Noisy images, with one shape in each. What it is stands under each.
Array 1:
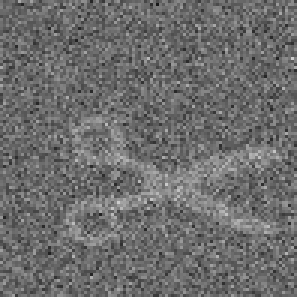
pair of scissors
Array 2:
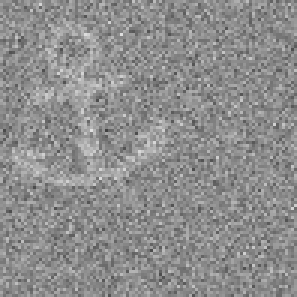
anchor
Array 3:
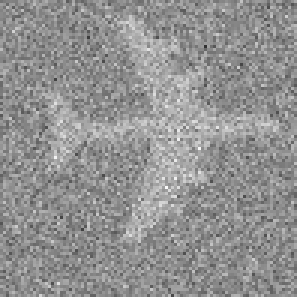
airplane
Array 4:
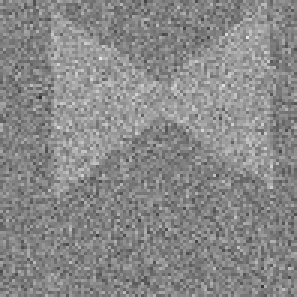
bow tie
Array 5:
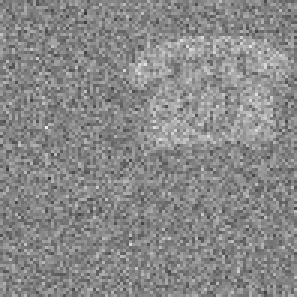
telephone
